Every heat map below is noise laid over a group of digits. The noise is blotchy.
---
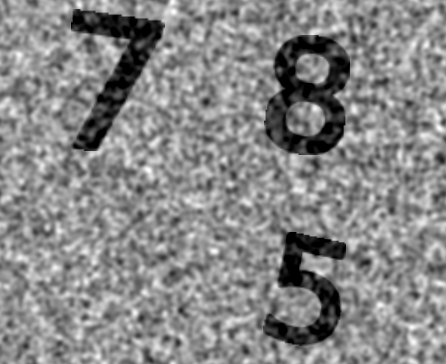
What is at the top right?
8
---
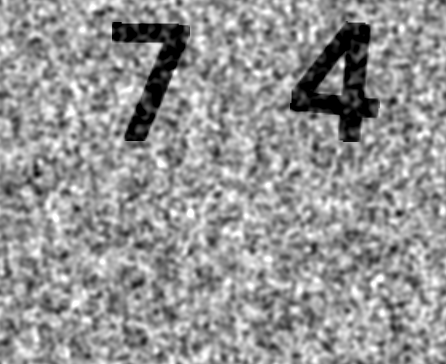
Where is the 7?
top left
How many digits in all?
2
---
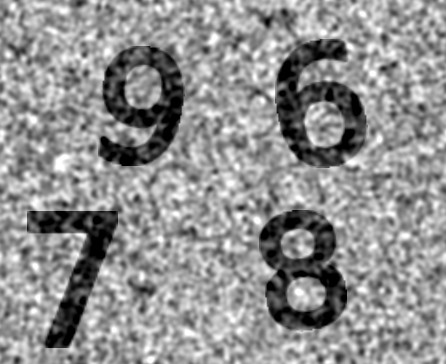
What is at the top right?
6
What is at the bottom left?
7
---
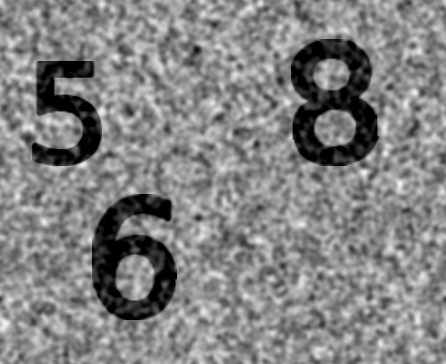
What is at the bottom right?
nothing
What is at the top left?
5
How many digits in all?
3
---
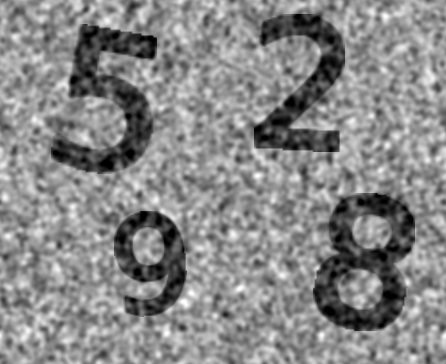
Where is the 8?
bottom right
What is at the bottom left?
9
